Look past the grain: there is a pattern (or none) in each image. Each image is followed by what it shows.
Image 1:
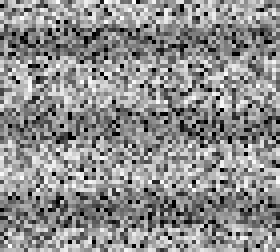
horizontal stripes
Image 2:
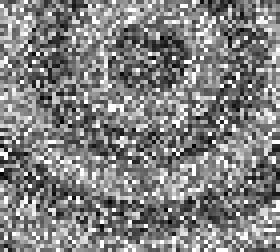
rings round one point
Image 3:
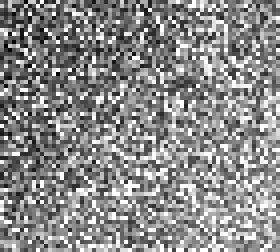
a smooth slope
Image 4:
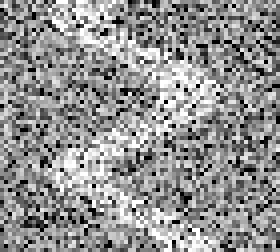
a wavy band
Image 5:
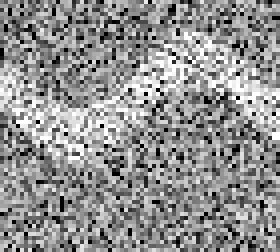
a wavy band
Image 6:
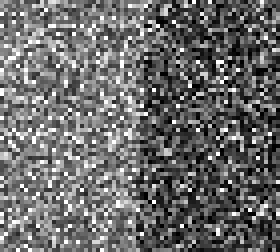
a sharp edge
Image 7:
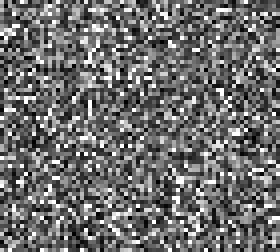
only noise
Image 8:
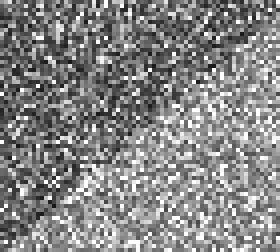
a sharp edge
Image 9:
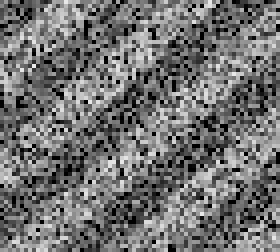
diagonal stripes
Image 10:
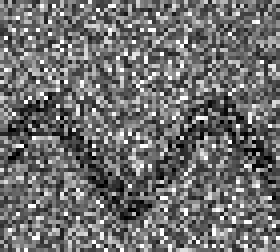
a wavy band
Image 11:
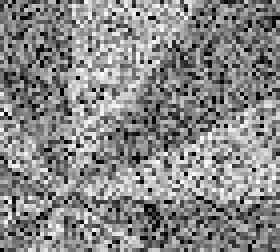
spokes from one point
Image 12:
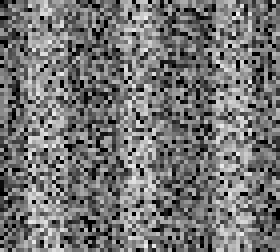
vertical stripes
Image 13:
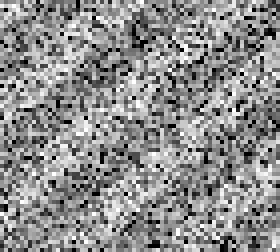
diagonal stripes
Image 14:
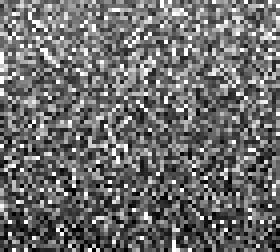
a smooth slope
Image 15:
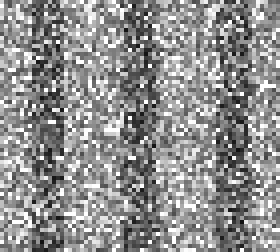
vertical stripes
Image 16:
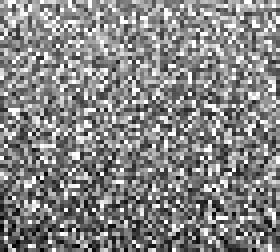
a smooth slope
